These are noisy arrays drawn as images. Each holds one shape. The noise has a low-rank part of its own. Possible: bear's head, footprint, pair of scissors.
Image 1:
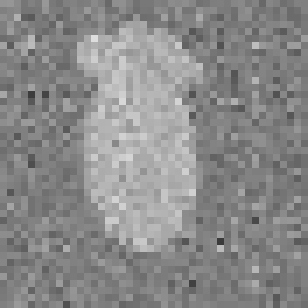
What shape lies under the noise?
footprint
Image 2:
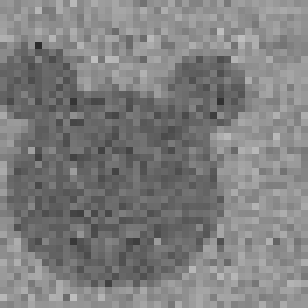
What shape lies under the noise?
bear's head
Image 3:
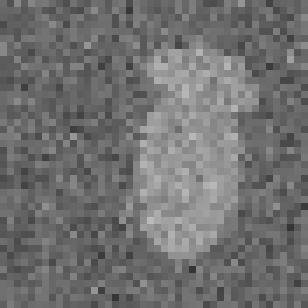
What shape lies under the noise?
footprint
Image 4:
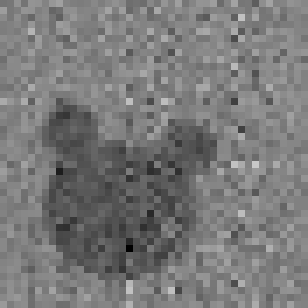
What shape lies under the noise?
bear's head
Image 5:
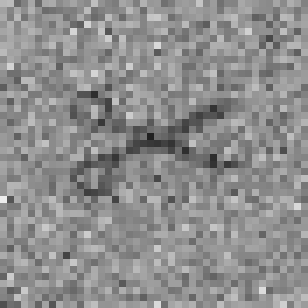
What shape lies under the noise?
pair of scissors
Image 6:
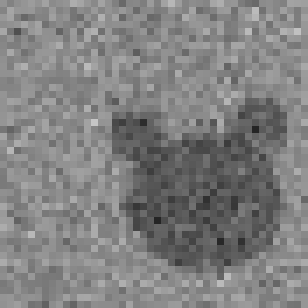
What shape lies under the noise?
bear's head
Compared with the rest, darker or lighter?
darker
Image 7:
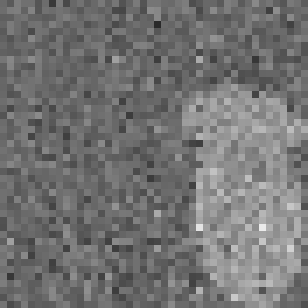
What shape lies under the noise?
footprint
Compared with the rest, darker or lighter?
lighter
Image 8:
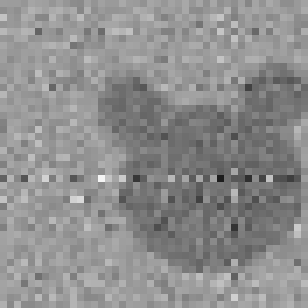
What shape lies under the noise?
bear's head
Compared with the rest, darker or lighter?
darker
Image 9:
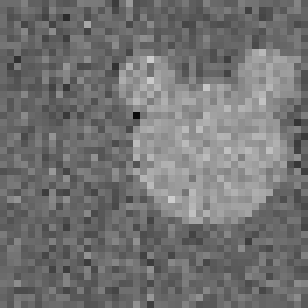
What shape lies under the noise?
bear's head
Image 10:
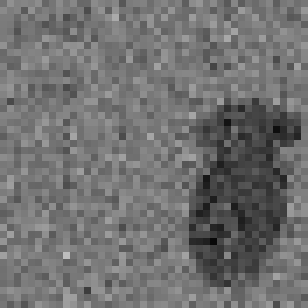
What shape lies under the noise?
footprint
